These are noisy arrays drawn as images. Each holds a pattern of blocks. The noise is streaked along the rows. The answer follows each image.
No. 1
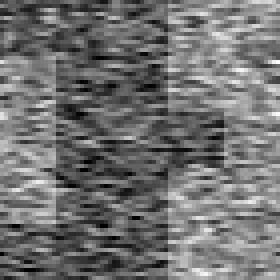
top and bottom mirror each other
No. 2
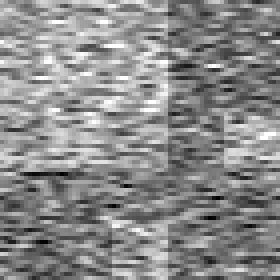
mirrored about the diagonal from the top left
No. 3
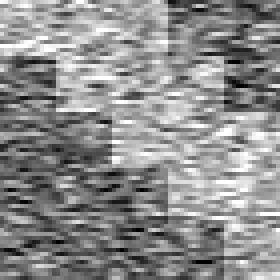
mirrored about the diagonal from the bottom left
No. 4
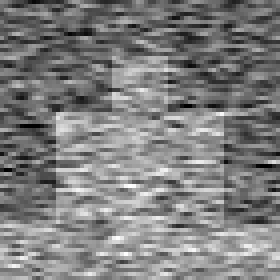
left and right mirror each other
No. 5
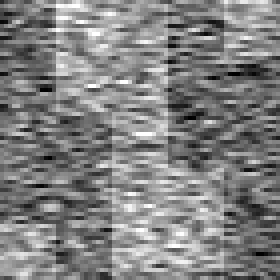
the same after a half turn
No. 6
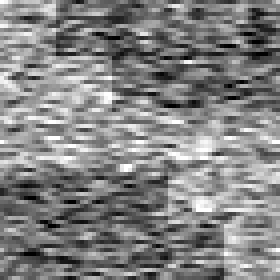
the same after a half turn
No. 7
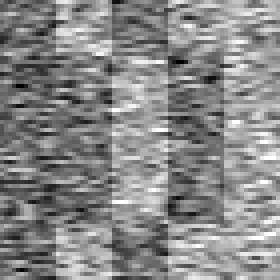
top and bottom mirror each other
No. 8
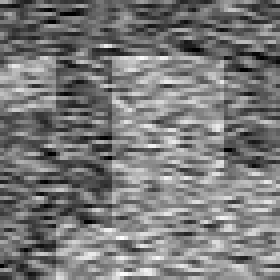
no symmetry
